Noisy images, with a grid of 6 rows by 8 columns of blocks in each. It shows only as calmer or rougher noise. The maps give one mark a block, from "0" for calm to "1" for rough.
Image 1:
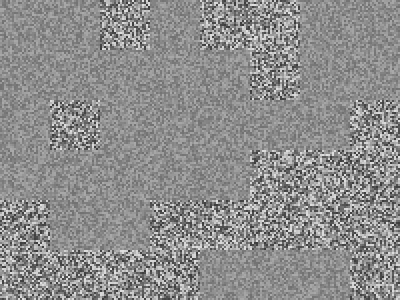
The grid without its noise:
0 0 1 0 1 1 0 0
0 0 0 0 0 1 0 0
0 1 0 0 0 0 0 1
0 0 0 0 0 1 1 1
1 0 0 1 1 1 1 1
1 1 1 1 0 0 0 1
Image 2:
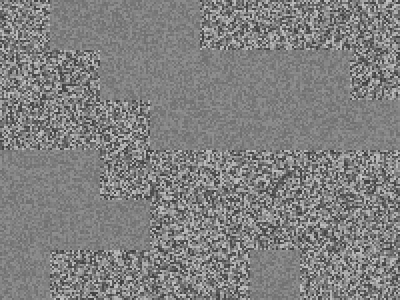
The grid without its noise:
1 0 0 0 1 1 1 1
1 1 0 0 0 0 0 1
1 1 1 0 0 0 0 0
0 0 1 1 1 1 1 1
0 0 0 1 1 1 1 1
0 1 1 1 1 0 1 1
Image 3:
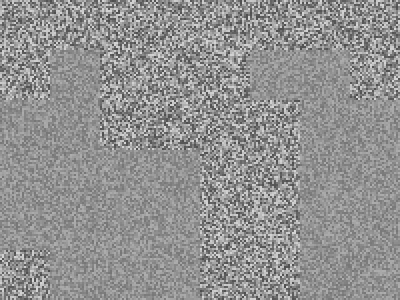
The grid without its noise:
1 1 1 1 1 1 1 1
1 0 1 1 1 0 0 1
0 0 1 1 1 1 0 0
0 0 0 0 1 1 0 0
0 0 0 0 1 1 0 0
1 0 0 0 1 1 0 0
